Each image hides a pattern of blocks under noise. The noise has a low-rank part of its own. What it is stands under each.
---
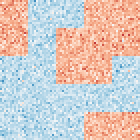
mirrored about the diagonal from the bottom left
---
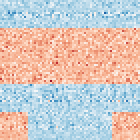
left and right mirror each other
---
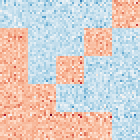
mirrored about the diagonal from the bottom left
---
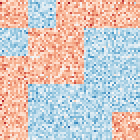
mirrored about the diagonal from the top left
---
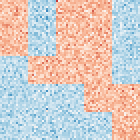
no symmetry
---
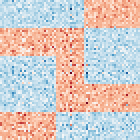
the same after a half turn
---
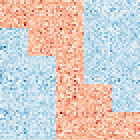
the same after a half turn
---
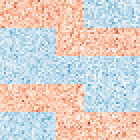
the same after a half turn
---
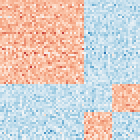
mirrored about the diagonal from the top left
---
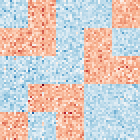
mirrored about the diagonal from the top left
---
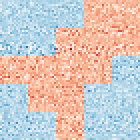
mirrored about the diagonal from the bottom left
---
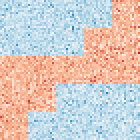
the same after a half turn
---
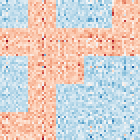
mirrored about the diagonal from the top left
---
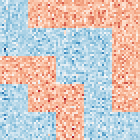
mirrored about the diagonal from the bottom left
